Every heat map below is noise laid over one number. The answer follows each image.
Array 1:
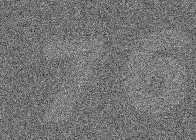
76
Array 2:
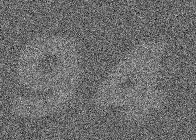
94
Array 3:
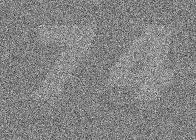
74
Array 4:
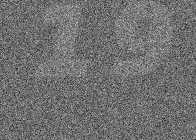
19
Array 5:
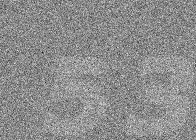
53
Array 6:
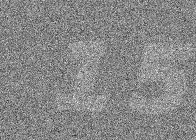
15
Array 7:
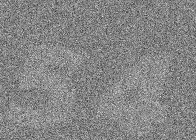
54
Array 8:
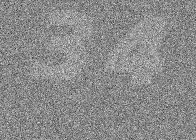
34
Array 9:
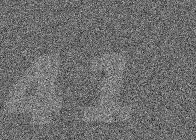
41
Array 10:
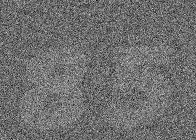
85
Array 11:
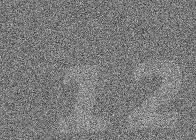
12
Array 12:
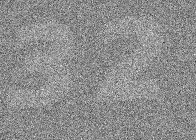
32
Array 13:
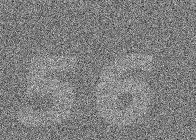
56
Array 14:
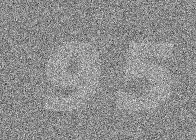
95
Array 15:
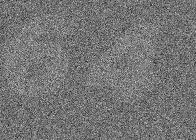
64
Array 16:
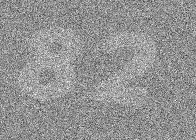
82
